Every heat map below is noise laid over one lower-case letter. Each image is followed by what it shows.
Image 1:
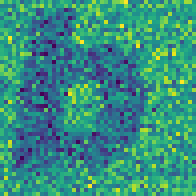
b
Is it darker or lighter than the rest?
darker
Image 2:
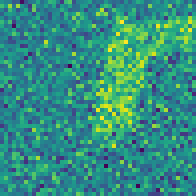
r
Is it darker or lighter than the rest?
lighter
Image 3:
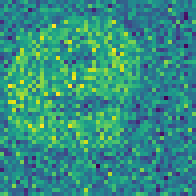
e
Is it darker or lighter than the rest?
lighter
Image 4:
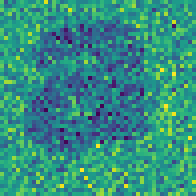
a
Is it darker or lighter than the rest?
darker
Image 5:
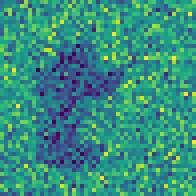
t
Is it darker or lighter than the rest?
darker
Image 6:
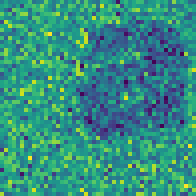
a
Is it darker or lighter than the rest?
darker
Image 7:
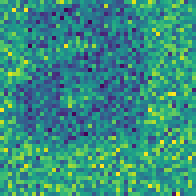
a
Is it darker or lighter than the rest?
darker
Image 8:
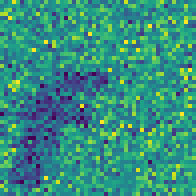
f
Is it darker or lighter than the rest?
darker
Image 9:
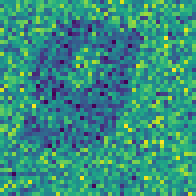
g
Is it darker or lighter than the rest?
darker
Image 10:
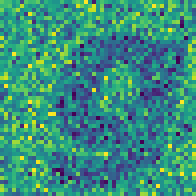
g
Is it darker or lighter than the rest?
darker
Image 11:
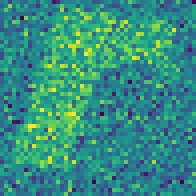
r
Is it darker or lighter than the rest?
lighter
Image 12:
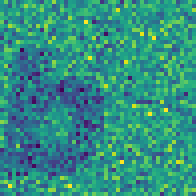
b
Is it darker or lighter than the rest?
darker
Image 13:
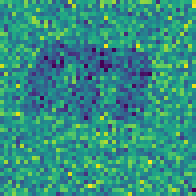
m
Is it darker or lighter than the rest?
darker
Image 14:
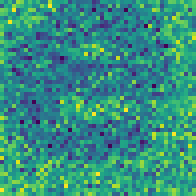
e
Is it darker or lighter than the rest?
darker
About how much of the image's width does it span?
nearly all
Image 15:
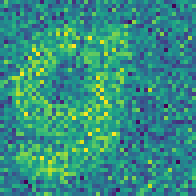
g
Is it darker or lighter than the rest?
lighter
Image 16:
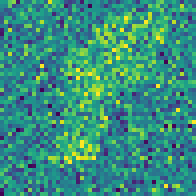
f
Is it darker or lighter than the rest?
lighter
